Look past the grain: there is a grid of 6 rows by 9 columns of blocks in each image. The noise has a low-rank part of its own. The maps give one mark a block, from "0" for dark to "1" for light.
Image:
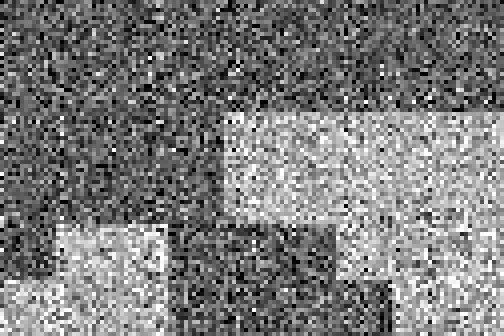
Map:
000000000
000000000
000011111
000011111
011000111
111000011
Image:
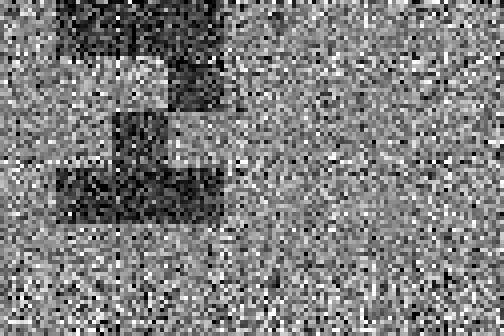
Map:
100011111
111011111
110111111
100011111
111111111
111111111
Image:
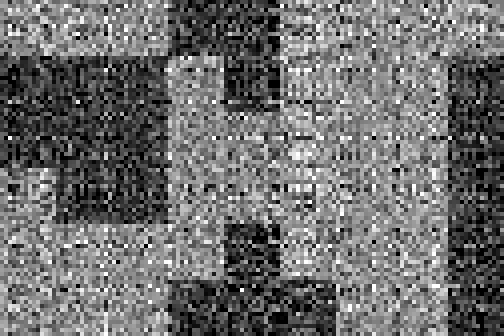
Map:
111001111
000101110
000111110
100111110
111101110
111000110
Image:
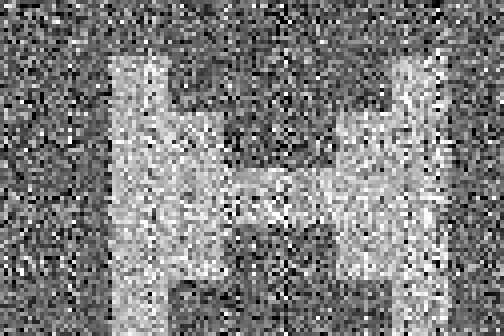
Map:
000000000
001000010
001100110
001111110
001100110
001000010
